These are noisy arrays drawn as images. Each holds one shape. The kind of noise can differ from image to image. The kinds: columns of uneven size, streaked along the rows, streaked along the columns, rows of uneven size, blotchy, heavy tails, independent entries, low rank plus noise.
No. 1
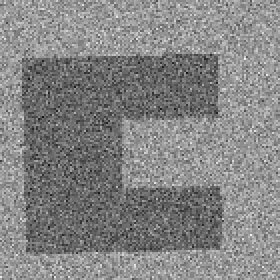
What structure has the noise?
independent entries
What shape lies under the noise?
square with a notch
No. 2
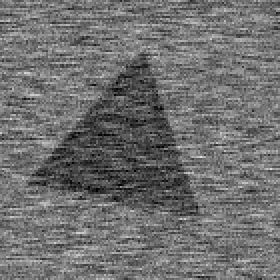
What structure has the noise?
streaked along the rows
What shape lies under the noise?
triangle
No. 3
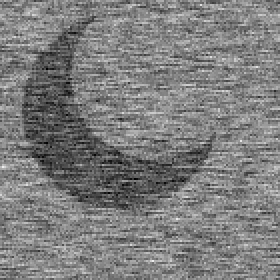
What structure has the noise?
streaked along the rows
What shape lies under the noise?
crescent
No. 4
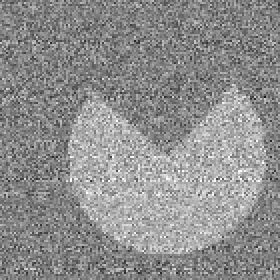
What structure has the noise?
rows of uneven size
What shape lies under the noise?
disc with a wedge cut out
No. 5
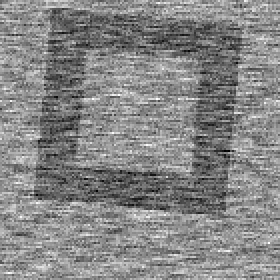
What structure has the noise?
streaked along the rows
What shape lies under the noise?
square frame
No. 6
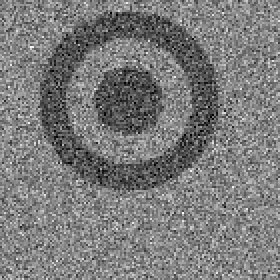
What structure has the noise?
low rank plus noise
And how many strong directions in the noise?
one
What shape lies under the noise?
bullseye
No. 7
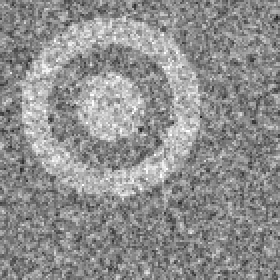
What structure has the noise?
blotchy
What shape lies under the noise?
bullseye
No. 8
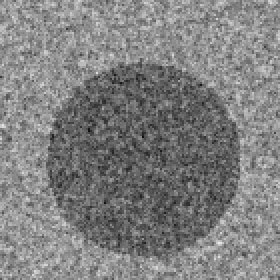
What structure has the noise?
blotchy
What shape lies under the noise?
disc
